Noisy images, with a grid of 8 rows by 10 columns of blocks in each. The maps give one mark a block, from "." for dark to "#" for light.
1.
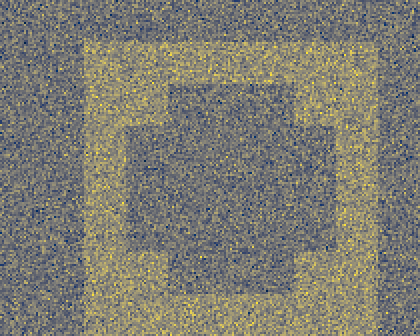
. . . . . . . . . .
. . # # # # # # # .
. . # # . . . # # .
. . # . . . . . # .
. . # . . . . . # .
. . # . . . . . # .
. . # # . . . # # .
. . # # # # # # # .
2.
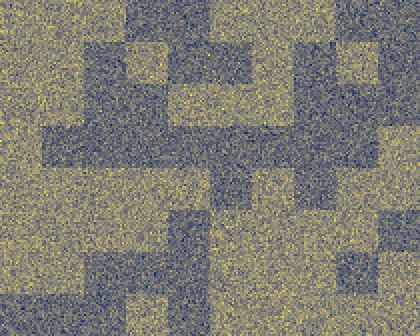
# # # . . # # # . .
# # . # . . # . # .
# # . . # # # . . .
# . . . . . . . . #
# # # # # . # . # #
# # # # . # # # # .
# # . . . # # # . #
. . . # . # # # # #
